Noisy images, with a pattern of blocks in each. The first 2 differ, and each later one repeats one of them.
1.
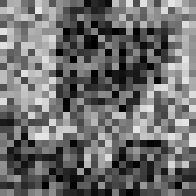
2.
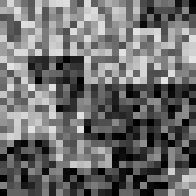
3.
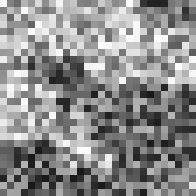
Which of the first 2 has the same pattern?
2
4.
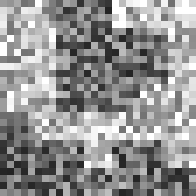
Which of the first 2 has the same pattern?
1
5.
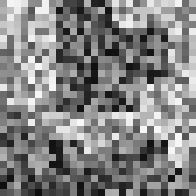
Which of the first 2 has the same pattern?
1
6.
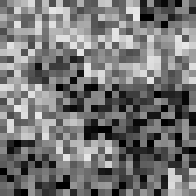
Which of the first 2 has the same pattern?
2
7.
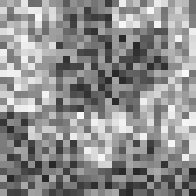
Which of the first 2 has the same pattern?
1
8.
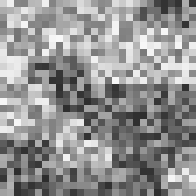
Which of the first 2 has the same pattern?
2
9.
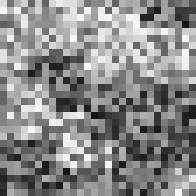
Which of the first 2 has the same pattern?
2
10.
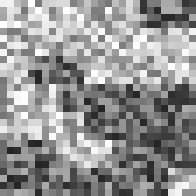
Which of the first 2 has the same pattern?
2
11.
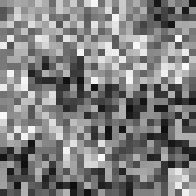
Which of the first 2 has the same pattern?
2
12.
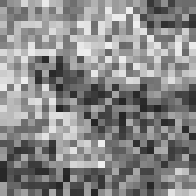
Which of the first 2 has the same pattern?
2
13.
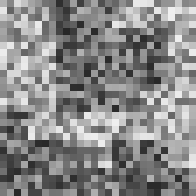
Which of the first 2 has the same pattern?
1
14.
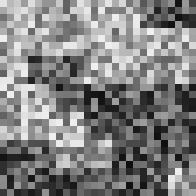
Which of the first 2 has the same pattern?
2
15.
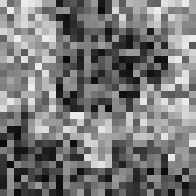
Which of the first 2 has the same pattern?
1
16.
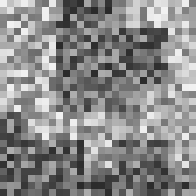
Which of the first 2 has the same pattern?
1
